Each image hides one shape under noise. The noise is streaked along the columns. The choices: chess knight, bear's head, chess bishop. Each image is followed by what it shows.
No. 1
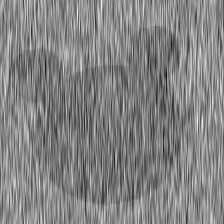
bear's head
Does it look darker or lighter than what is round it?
darker
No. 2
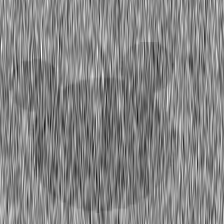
bear's head
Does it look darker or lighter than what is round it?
darker
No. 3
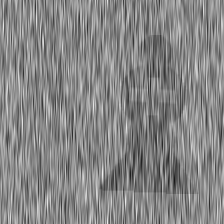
chess bishop
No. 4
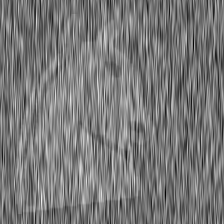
chess knight
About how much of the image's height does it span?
nearly all
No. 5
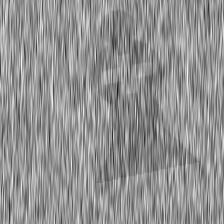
chess bishop
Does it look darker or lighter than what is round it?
darker
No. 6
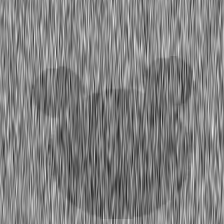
bear's head
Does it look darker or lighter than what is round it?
darker
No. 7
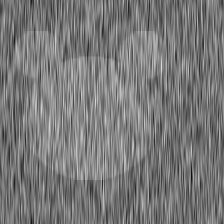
bear's head
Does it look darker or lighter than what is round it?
lighter
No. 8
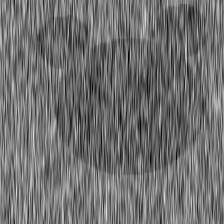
bear's head
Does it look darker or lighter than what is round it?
darker
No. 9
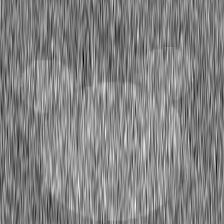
bear's head
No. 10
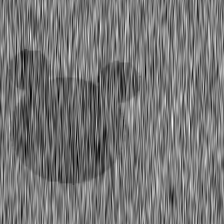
bear's head
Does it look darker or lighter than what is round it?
darker
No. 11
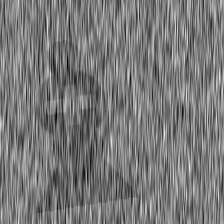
chess bishop
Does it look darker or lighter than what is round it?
darker
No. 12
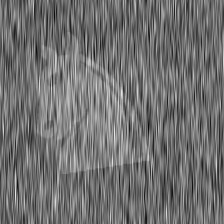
chess knight
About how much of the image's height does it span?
two thirds
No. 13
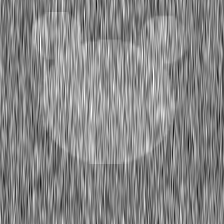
bear's head
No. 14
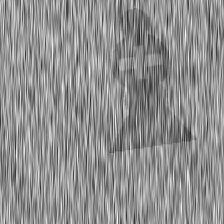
chess bishop
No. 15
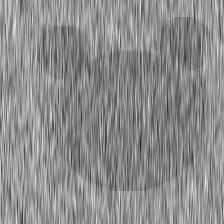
bear's head
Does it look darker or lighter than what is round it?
darker
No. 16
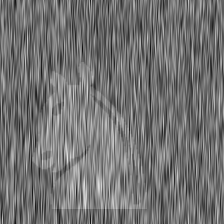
chess knight
